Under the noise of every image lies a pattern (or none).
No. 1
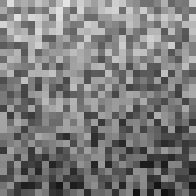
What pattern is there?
a smooth slope
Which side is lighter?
top
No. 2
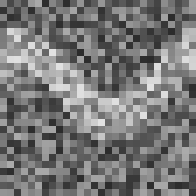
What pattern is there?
a wavy band
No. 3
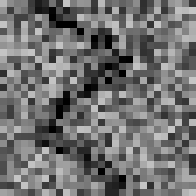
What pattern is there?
a wavy band
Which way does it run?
top to bottom
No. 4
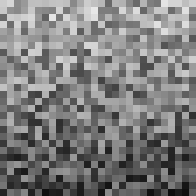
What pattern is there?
a smooth slope
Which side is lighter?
top
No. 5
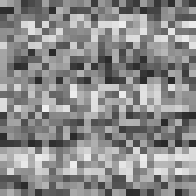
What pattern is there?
horizontal stripes
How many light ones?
3
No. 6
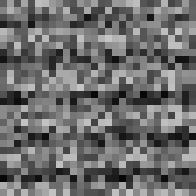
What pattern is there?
horizontal stripes
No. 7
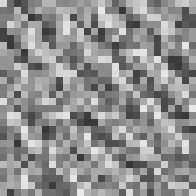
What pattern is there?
diagonal stripes
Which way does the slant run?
top left to bottom right
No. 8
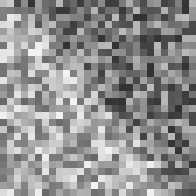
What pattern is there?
a sharp edge
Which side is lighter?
bottom left
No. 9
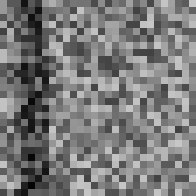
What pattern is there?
one vertical stripe
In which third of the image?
left
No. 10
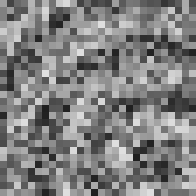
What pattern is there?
rings round one point
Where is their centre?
bottom right
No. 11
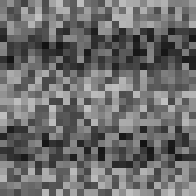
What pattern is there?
horizontal stripes
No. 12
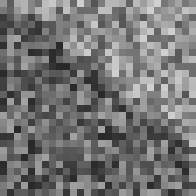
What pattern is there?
a sharp edge
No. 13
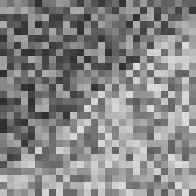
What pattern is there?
a sharp edge
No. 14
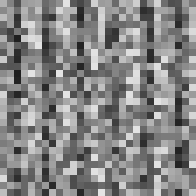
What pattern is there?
vertical stripes
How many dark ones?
6
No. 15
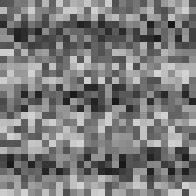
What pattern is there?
horizontal stripes
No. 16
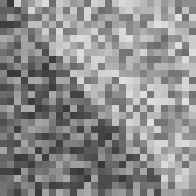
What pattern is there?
a sharp edge
